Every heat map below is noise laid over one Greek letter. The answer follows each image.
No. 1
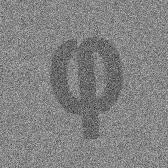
phi
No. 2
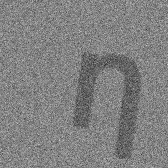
eta
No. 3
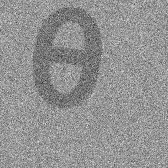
theta
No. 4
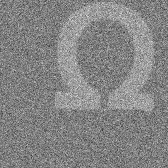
omega
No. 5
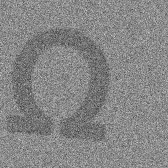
omega
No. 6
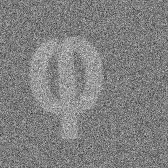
phi
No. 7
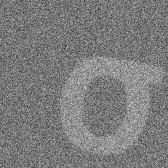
sigma
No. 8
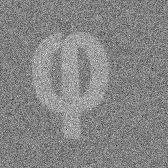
phi
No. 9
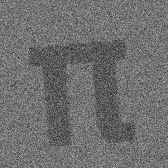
pi
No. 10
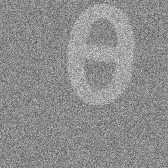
theta
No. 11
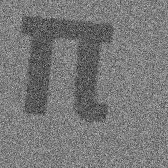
pi
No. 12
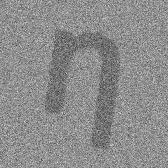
eta
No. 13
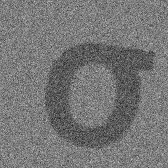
sigma
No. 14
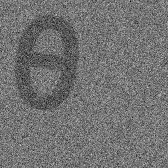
theta
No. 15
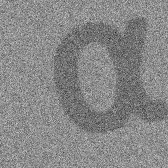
alpha
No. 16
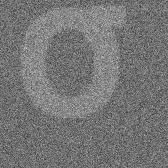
sigma
